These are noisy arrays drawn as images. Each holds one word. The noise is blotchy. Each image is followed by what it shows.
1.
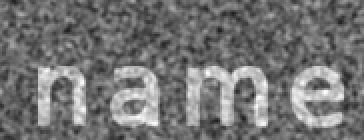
name
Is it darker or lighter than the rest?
lighter
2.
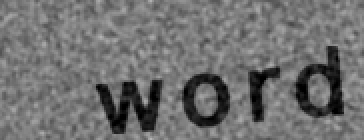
word
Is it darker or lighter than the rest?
darker
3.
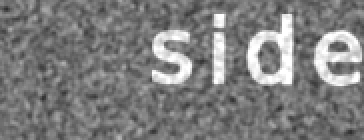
side
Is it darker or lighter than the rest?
lighter
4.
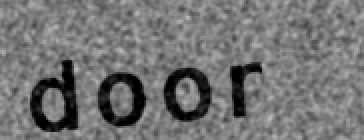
door
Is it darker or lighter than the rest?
darker
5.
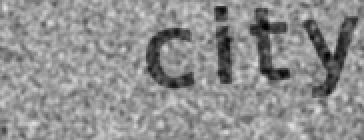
city
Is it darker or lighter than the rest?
darker
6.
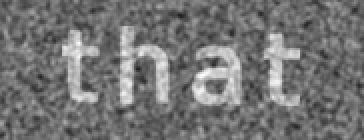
that
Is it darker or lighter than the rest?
lighter
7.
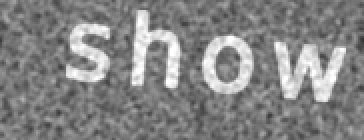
show
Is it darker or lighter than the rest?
lighter
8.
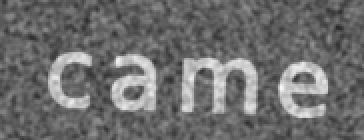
came
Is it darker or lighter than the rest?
lighter
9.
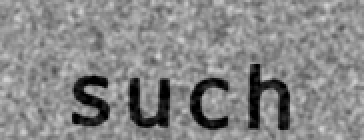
such
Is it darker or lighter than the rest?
darker
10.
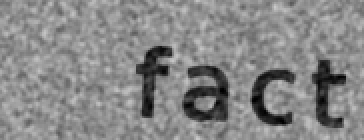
fact
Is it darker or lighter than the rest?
darker
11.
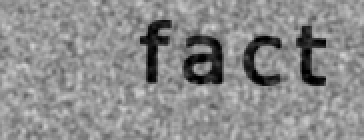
fact
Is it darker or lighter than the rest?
darker
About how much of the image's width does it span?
half
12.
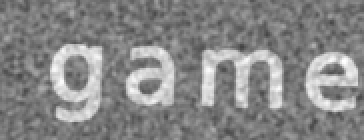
game
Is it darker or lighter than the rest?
lighter
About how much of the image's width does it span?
nearly all
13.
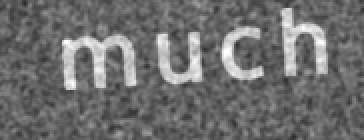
much
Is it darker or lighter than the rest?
lighter
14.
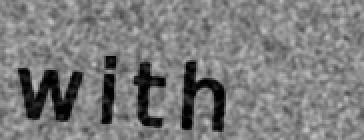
with
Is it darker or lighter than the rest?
darker
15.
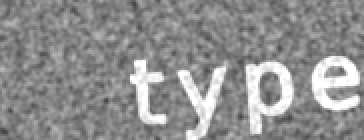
type
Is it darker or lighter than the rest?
lighter
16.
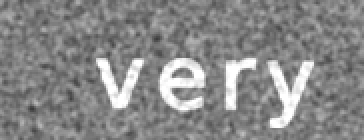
very
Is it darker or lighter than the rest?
lighter
